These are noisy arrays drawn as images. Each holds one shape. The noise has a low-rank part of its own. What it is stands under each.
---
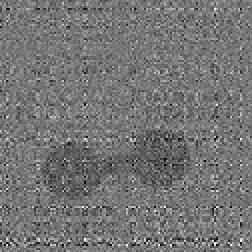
dark dumbbell
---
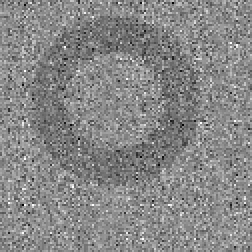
dark ring
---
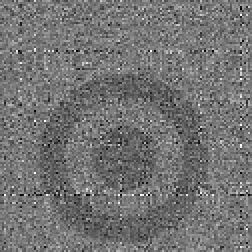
dark bullseye
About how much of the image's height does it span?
two thirds
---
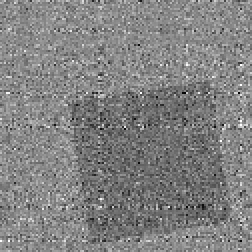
dark square
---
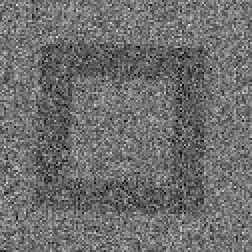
dark square frame
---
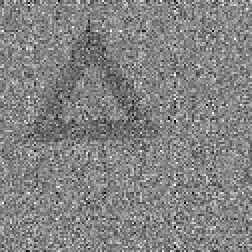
dark triangle frame
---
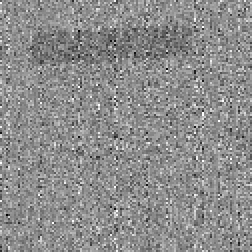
dark bar
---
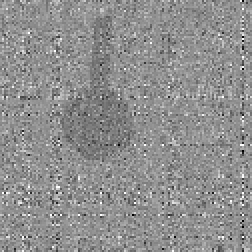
dark lollipop
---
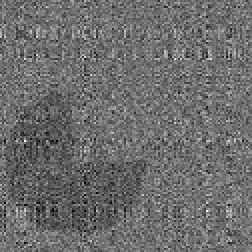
dark disc with a wedge cut out
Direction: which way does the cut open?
up and right
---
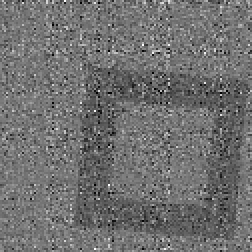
dark square frame
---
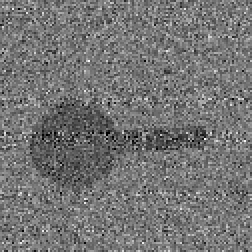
dark lollipop
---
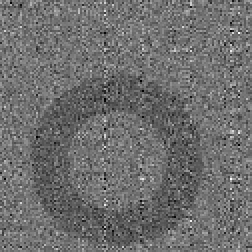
dark ring
